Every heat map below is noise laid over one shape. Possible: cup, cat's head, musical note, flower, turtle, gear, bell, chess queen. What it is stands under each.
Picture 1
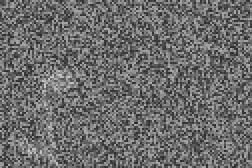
musical note
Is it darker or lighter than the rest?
lighter
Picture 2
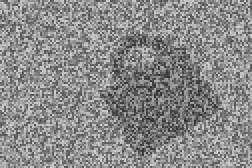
cup
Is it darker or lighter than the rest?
darker
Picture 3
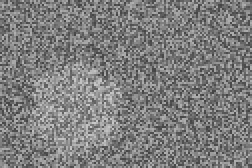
flower
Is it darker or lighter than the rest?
lighter
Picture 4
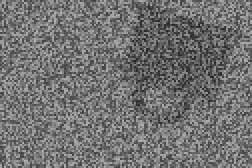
cup
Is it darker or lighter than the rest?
darker
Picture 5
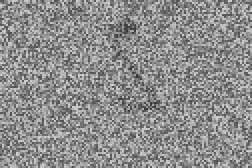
musical note
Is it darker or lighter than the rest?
darker
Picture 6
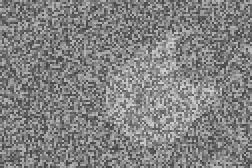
cat's head
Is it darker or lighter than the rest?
lighter
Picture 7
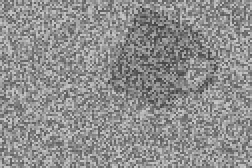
cup
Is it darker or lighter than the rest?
darker
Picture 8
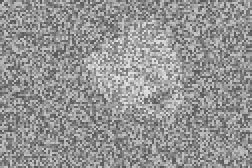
cup
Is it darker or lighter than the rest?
lighter
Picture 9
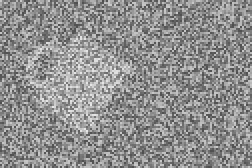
cup
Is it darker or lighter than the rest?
lighter
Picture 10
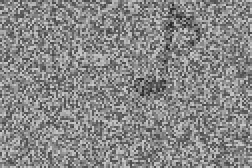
musical note
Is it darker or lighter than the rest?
darker
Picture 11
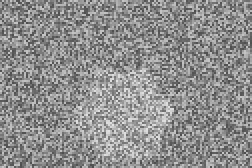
flower
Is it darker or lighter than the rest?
lighter
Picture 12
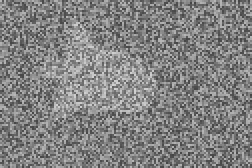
bell
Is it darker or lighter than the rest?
lighter
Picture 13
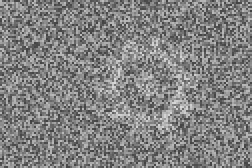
gear
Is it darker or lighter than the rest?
lighter
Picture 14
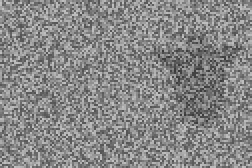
bell
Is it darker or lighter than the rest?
darker
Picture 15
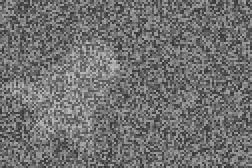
bell
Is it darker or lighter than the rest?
lighter
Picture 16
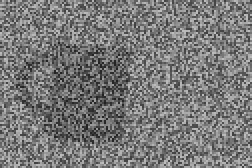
cup
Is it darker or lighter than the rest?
darker
